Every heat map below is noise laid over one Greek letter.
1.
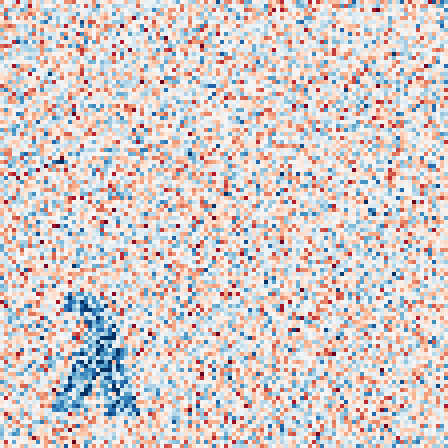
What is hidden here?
blue lambda, bottom left
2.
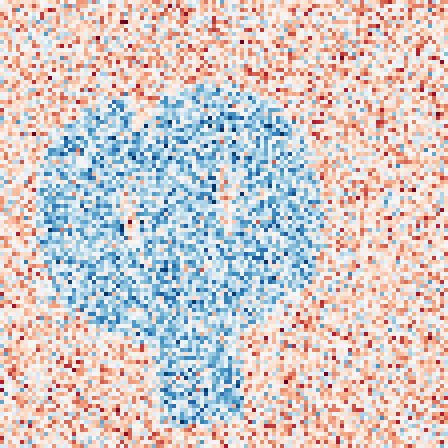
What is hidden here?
blue phi
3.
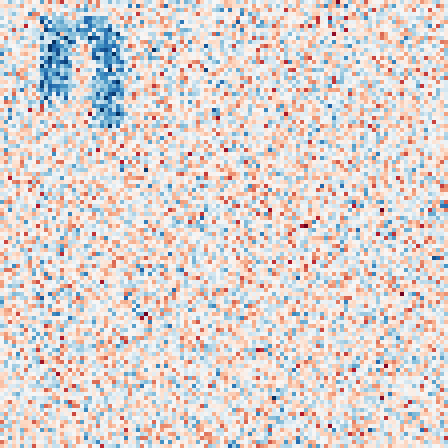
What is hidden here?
blue eta, top left
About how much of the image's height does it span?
a quarter
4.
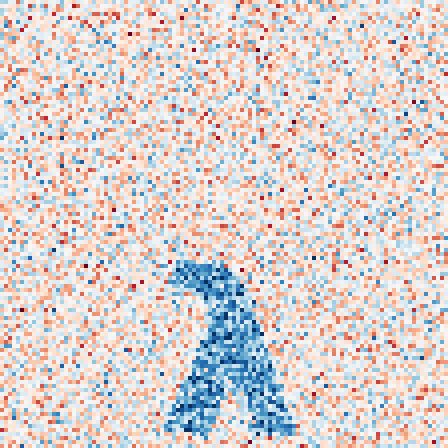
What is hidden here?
blue lambda, bottom middle
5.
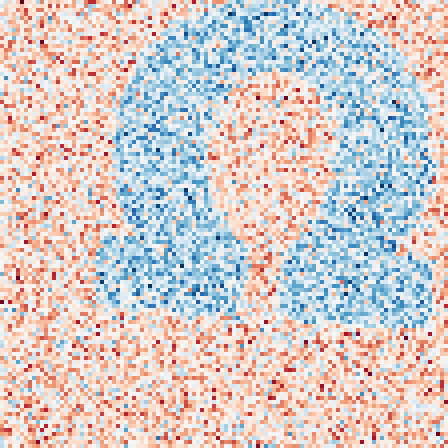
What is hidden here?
blue omega
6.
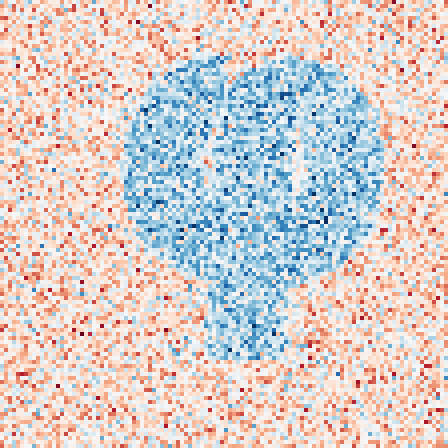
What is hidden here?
blue phi
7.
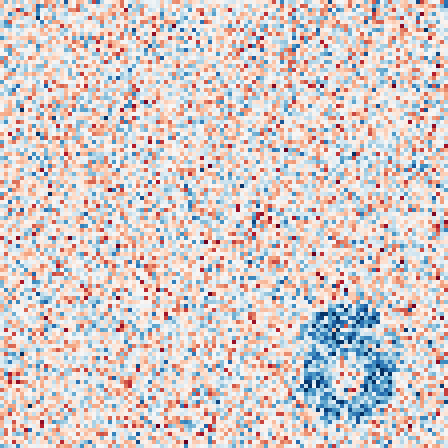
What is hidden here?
blue delta, bottom right
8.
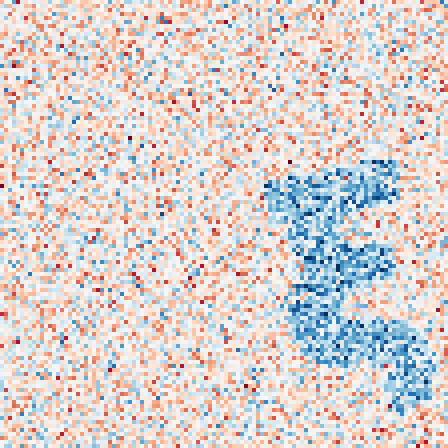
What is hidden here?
blue xi
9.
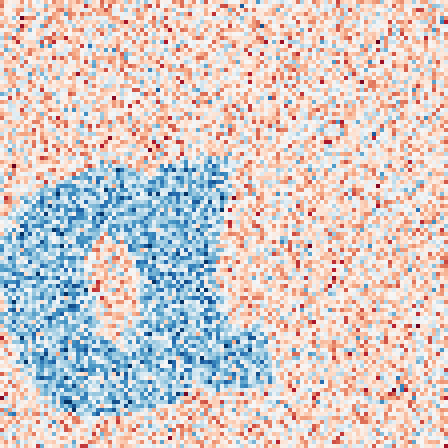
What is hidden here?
blue alpha
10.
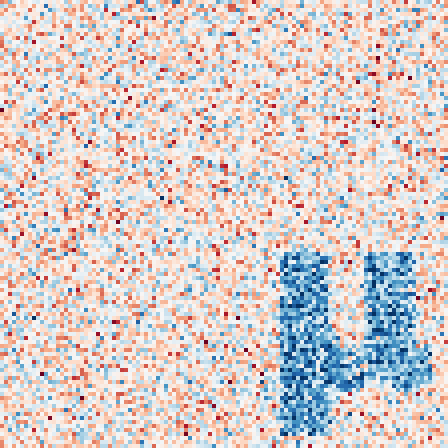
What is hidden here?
blue mu, bottom right
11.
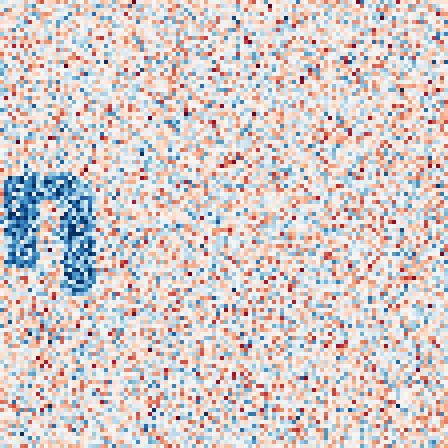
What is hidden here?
blue eta, middle left
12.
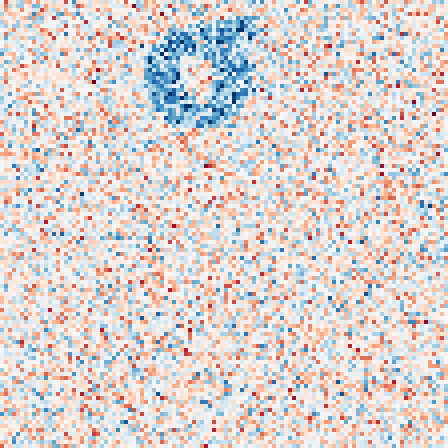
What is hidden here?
blue sigma, top middle
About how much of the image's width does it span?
a quarter
